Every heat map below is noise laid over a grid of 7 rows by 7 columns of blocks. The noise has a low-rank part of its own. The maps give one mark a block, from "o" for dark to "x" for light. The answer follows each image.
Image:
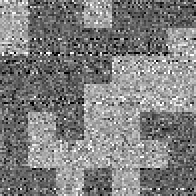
x o o x o o o
x o o o o o x
o o o o x x x
o o o x x x x
o x o x x o o
o x x x x x o
o o x o x o o
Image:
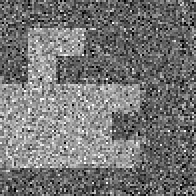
o o o o o o o
o x x o o o o
o x o o o o o
x x x x x o o
x x x x o o o
x x x x x o o
o o o o o o o
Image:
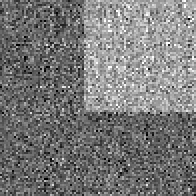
o o o x x x x
o o o x x x x
o o o x x x x
o o o x x x x
o o o o o o o
o o o o o o o
o o o o o o o
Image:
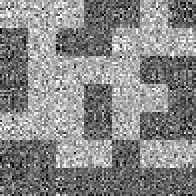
x x x o o x o
o x o o x x x
o x x x x o o
o x x o x x o
x x x o x o o
o o x x o x x
o o o o o o o
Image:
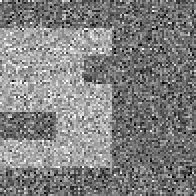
o o o o o o o
x x x x o o o
x x x o o o o
x x x x o o o
o o x x o o o
x x x x o o o
o o o o o o o
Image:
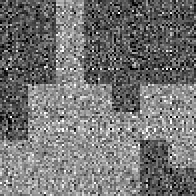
o o x o o o o
o o x o o o o
o o x o o o o
o x x x o x x
o x x x x x x
x x x x x o x
x x x x x o o
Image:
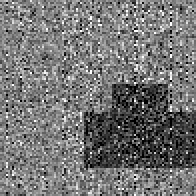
x x x x x x x
x x x x x x x
x x x x x x x
x x x x o o x
x x x o o o o
x x x o o o o
x x x x x x x
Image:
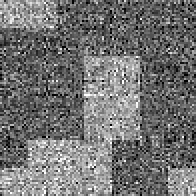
x x o o o o o
o o o o o o o
o o o x x o o
o o o x x o o
o o o x x o o
o x x x o o o
x x x x o o x
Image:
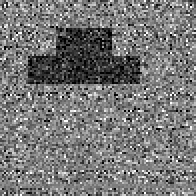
x x x x x x x
x x o o x x x
x o o o o x x
x x x x x x x
x x x x x x x
x x x x x x x
x x x x x x x
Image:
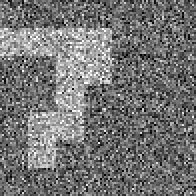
o o o o o o o
x x x x o o o
o o x x o o o
o o x o o o o
o x x o o o o
o x o o o o o
o o o o o o o
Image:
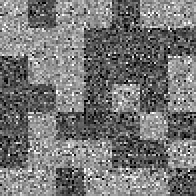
x o x x o x x
x x x o o o o
o x x o o o x
o o x o x o x
o x o o o x o
o x x x o o x
x x o x x x o
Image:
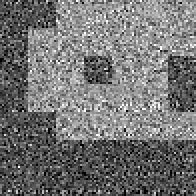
o o x x x x x
o x x x x x x
o x x o x x o
o x x x x x o
o o x x x x x
o o o o o o o
o o o o o o o
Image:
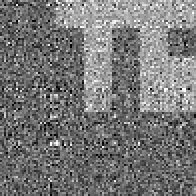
o o x x x x x
o o o x o x o
o o o x o x x
o o o x o x x
o o o o o o o
o o o o o o o
o o o o o o o
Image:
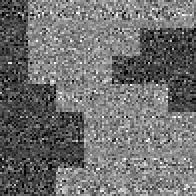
o x x x x x x
o x x x x o o
o x x x o o o
o o x x x x o
o o o x x x x
o o o x x x x
o o x x x x x
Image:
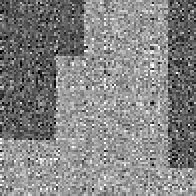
o o o x x x o
o o o x x x o
o o x x x x o
o o x x x x o
o o x x x x o
x x x x x x o
x x x x x x x
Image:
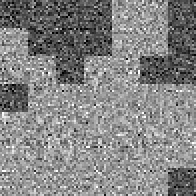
o o o o x x o
x o o o x x o
x x o x x o o
o x x x x x x
x x x x x x x
x x x x x x x
x x x x x x o
